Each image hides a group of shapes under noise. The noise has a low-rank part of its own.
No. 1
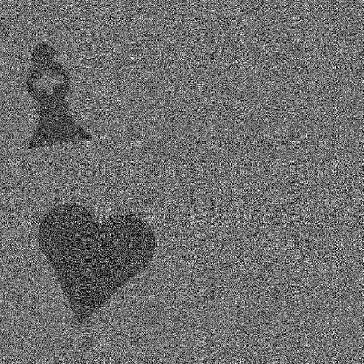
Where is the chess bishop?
top left
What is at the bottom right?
nothing
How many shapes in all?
2
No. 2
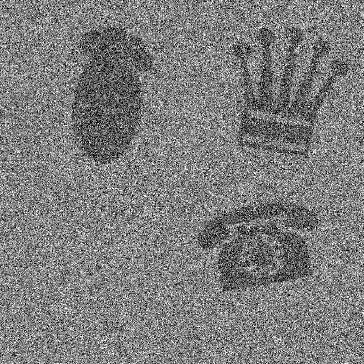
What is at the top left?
footprint
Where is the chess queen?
top right
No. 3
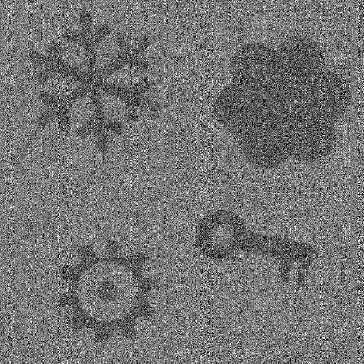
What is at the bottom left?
gear
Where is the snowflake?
top left
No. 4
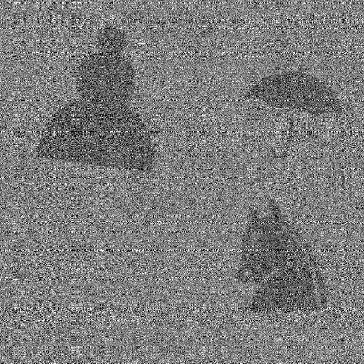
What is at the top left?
chess pawn
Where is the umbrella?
top right
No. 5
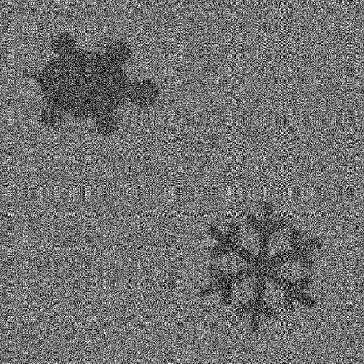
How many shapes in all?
2
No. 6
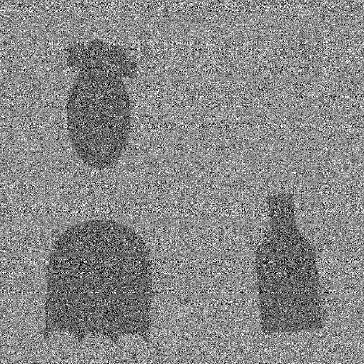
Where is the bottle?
bottom right
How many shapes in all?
3
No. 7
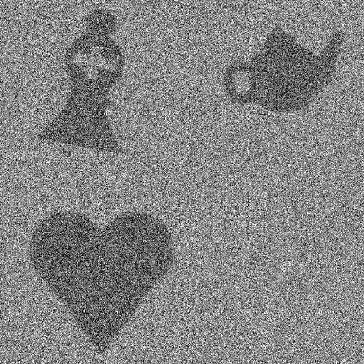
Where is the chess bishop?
top left
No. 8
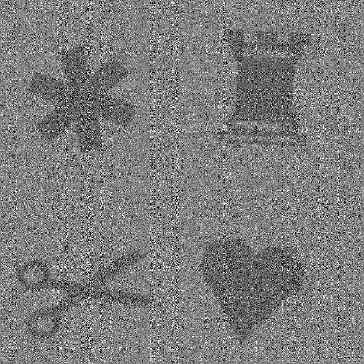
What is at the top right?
chess rook
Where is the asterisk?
top left
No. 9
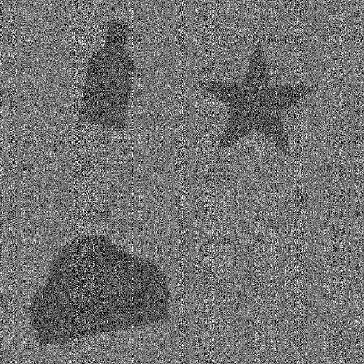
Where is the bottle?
top left
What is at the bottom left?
cloud
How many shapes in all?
3
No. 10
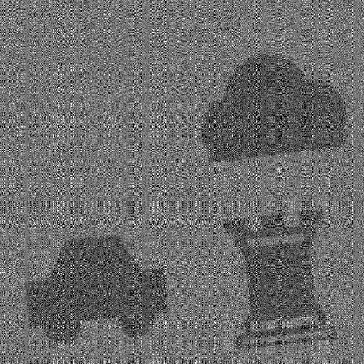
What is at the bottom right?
chess rook
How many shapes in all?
3
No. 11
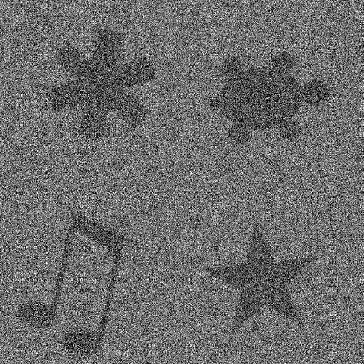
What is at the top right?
turtle
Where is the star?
bottom right
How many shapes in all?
4
